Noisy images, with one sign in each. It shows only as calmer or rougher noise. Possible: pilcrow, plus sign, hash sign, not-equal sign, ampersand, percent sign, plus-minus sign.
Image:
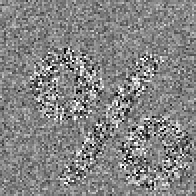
percent sign
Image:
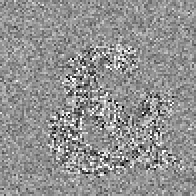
ampersand
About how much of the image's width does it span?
two thirds
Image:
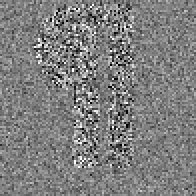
pilcrow
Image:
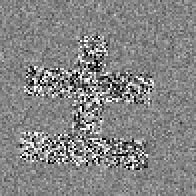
plus-minus sign
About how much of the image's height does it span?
two thirds
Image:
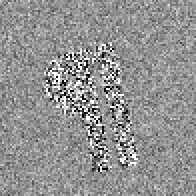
pilcrow
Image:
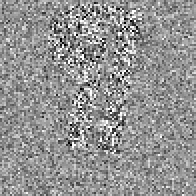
pilcrow
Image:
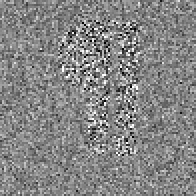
pilcrow
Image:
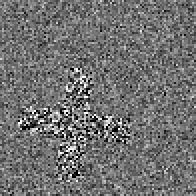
plus sign
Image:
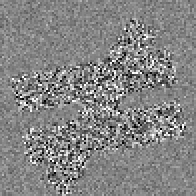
not-equal sign
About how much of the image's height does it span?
nearly all
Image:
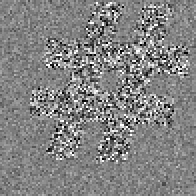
hash sign
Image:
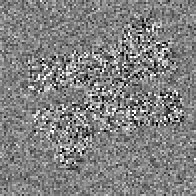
not-equal sign
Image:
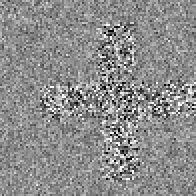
plus sign
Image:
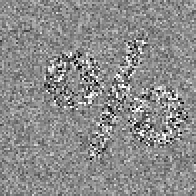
percent sign
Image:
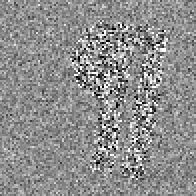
pilcrow
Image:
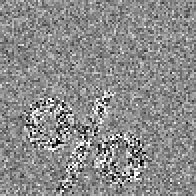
percent sign
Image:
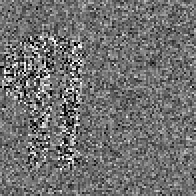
pilcrow
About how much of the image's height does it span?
two thirds
